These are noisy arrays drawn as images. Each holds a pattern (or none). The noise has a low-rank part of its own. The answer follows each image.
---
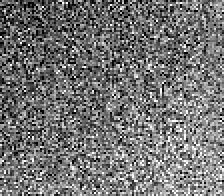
a smooth slope
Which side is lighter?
bottom right
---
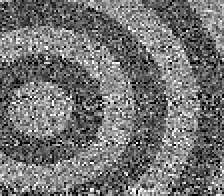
rings round one point
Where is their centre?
middle left
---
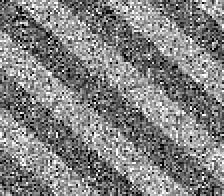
diagonal stripes
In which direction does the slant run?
top left to bottom right
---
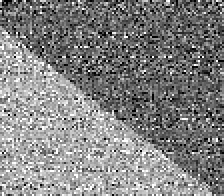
a sharp edge
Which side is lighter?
bottom left
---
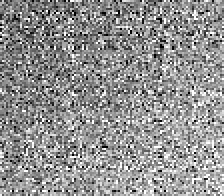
a smooth slope
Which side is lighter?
bottom right
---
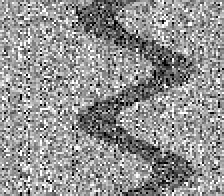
a wavy band
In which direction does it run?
top to bottom
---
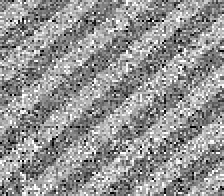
diagonal stripes
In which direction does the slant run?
bottom left to top right
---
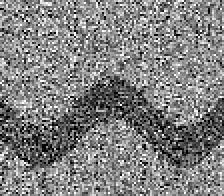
a wavy band
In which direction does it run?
left to right
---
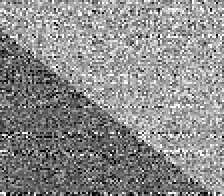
a sharp edge
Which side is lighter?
top right
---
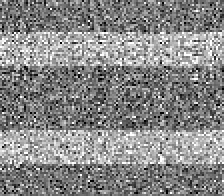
horizontal stripes
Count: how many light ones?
2
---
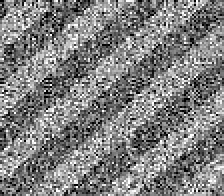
diagonal stripes
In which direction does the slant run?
bottom left to top right
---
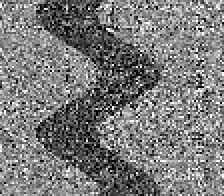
a wavy band
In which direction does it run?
top to bottom
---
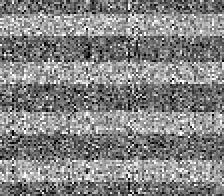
horizontal stripes
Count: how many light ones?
4
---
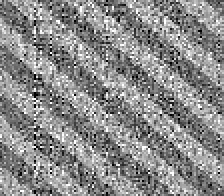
diagonal stripes
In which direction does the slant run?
top left to bottom right
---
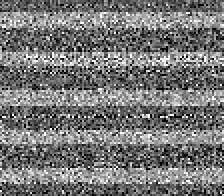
horizontal stripes
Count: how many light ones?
5
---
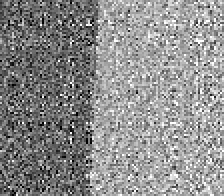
a sharp edge
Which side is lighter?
right
